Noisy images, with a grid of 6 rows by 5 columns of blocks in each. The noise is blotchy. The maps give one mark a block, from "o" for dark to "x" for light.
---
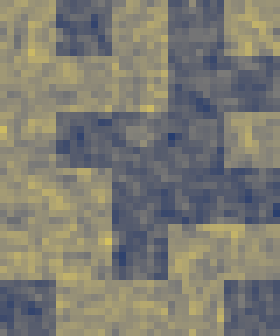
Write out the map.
x o x o x
x x x o o
x o o o x
x x o o o
x x o x x
o x x x o
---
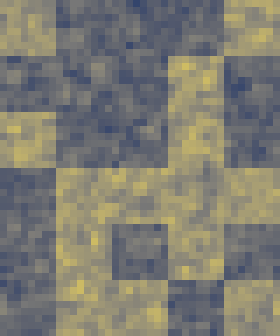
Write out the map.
x o o o x
o o o x o
x o o x o
o x x x x
o x o x o
o x x o x
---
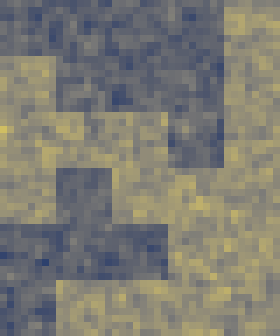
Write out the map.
o o o o x
x o o o x
x x x o x
x o x x x
o o o x x
o x x x x
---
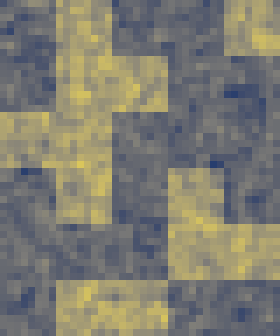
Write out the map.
o x o o x
o x x o o
x x o o o
o x o x o
o o o x x
o x x o o
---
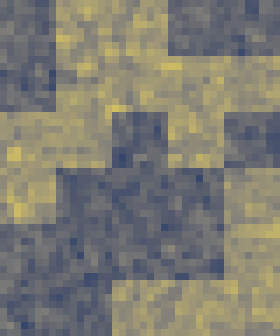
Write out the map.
o x x o o
o x x x x
x x o x o
x o o o x
o o o o x
o o x x x
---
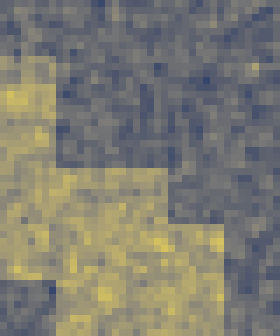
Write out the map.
o o o o o
x o o o o
x o o o o
x x x o o
x x x x o
o x x x o
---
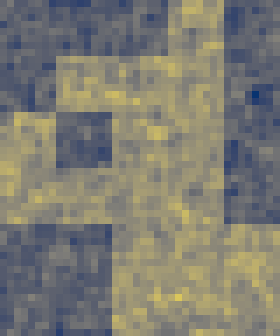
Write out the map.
o o o x o
o x x x o
x o x x o
x x x x o
o o x x x
o o x x x
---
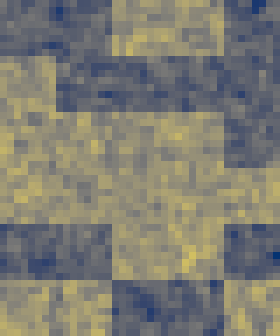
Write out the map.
o o x x o
x o o o o
x x x x o
x x x x x
o o x x o
x x o o x
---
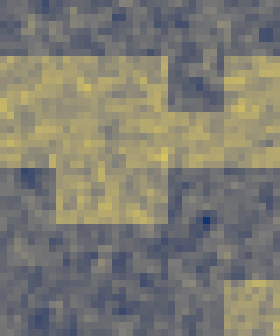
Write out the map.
o o o o o
x x x o x
x x x x x
o x x o o
o o o o o
o o o o x
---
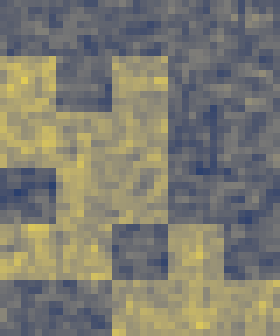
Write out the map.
o o o o o
x o x o o
x x x o o
o x x o o
x x o x o
o o x x x
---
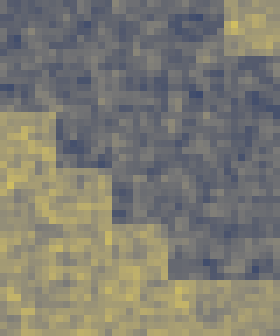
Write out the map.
o o o o x
o o o o o
x o o o o
x x o o o
x x x o o
x x x x x
